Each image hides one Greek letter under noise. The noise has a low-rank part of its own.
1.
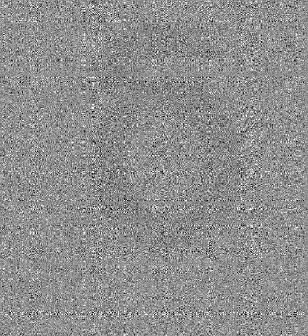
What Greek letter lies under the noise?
delta
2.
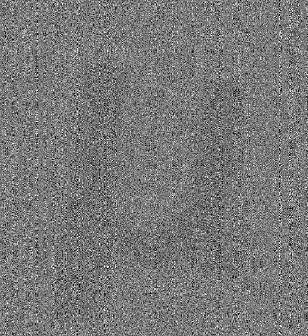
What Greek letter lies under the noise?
mu
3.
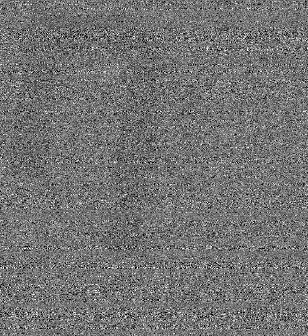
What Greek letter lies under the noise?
eta
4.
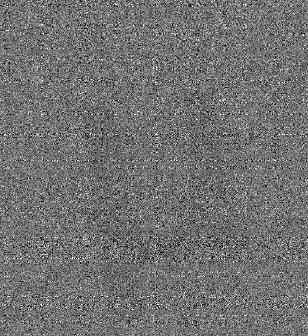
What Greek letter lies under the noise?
mu
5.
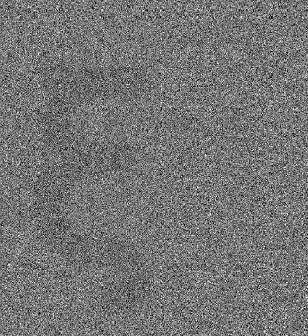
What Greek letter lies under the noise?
xi
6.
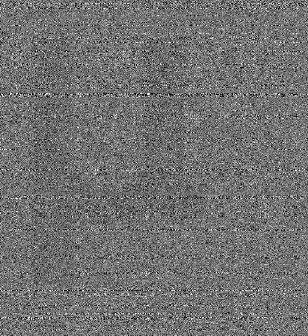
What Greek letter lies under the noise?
mu
